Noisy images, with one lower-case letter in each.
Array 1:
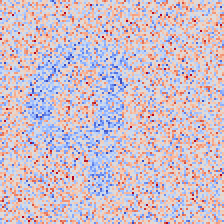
q
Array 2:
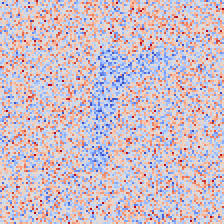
r
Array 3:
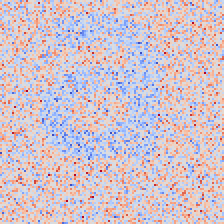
a
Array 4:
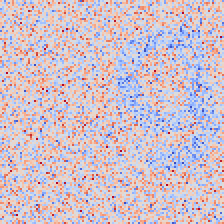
g
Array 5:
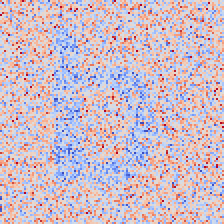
b
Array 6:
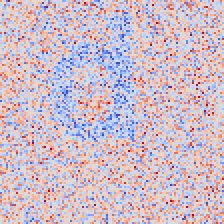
d
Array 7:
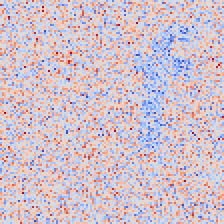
f
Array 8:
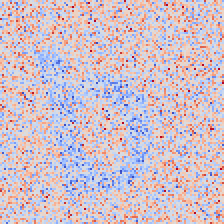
b
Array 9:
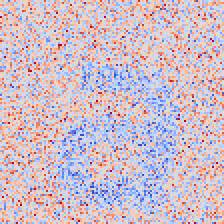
a
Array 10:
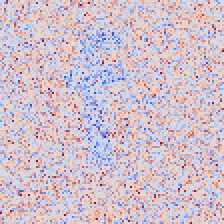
f
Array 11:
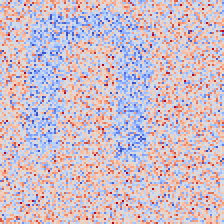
n
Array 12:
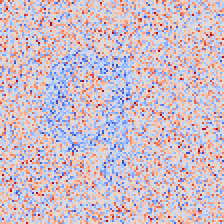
q
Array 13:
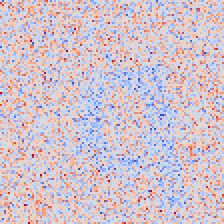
q
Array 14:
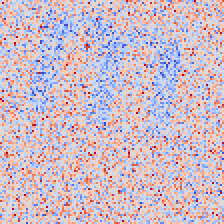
m
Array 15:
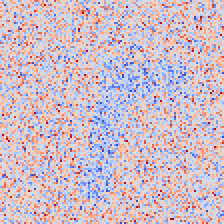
r
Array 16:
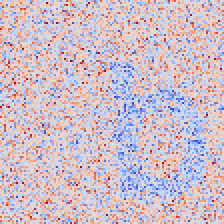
b
